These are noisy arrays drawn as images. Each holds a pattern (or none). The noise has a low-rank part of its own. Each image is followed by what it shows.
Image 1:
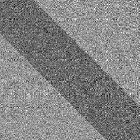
a diagonal band
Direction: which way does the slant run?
top left to bottom right
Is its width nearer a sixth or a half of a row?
a half
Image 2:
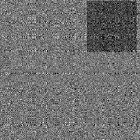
one block
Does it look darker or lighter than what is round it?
darker
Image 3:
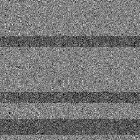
bands of rows
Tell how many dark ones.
3
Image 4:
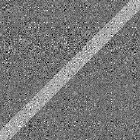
a diagonal band
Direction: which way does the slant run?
bottom left to top right
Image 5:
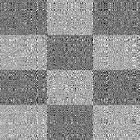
a checkerboard
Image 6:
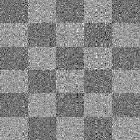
a checkerboard
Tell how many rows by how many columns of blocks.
6 by 5
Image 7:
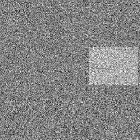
one block
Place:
middle right
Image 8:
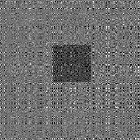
one block
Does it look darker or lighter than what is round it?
darker
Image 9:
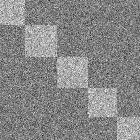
blocks along the diagonal
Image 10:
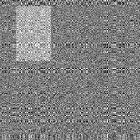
one block
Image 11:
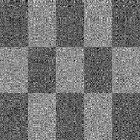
a checkerboard
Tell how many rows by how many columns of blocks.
3 by 5
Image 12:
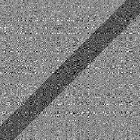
a diagonal band
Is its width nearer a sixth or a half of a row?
a sixth
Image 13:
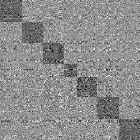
blocks along the diagonal
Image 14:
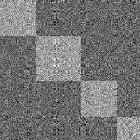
blocks along the diagonal
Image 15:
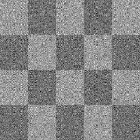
a checkerboard
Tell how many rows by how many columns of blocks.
4 by 5
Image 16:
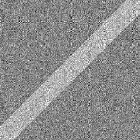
a diagonal band
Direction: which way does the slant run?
bottom left to top right
